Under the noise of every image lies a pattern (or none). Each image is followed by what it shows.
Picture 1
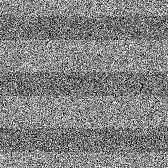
horizontal stripes
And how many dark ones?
3
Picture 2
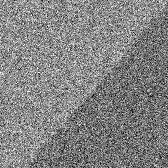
a sharp edge
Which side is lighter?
top left
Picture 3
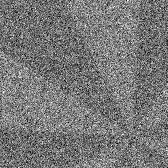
spokes from one point
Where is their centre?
bottom right
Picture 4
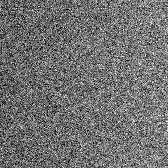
a smooth slope
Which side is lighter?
right
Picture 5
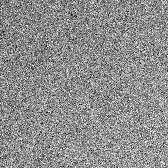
a smooth slope
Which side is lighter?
bottom right
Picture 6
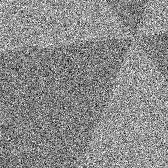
spokes from one point
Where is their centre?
top right
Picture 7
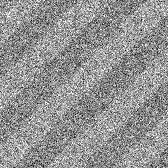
diagonal stripes
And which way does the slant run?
bottom left to top right
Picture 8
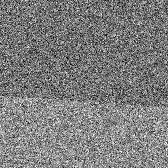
a sharp edge
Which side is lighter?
bottom
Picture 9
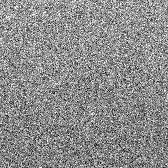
a smooth slope
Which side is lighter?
top
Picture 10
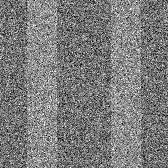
vertical stripes
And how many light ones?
2
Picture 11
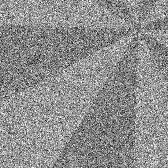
spokes from one point
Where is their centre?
top right
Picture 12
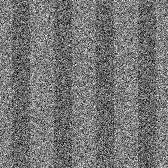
vertical stripes
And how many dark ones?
4
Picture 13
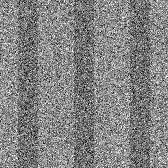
vertical stripes
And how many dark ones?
3
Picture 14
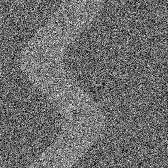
a wavy band
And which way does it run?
top to bottom
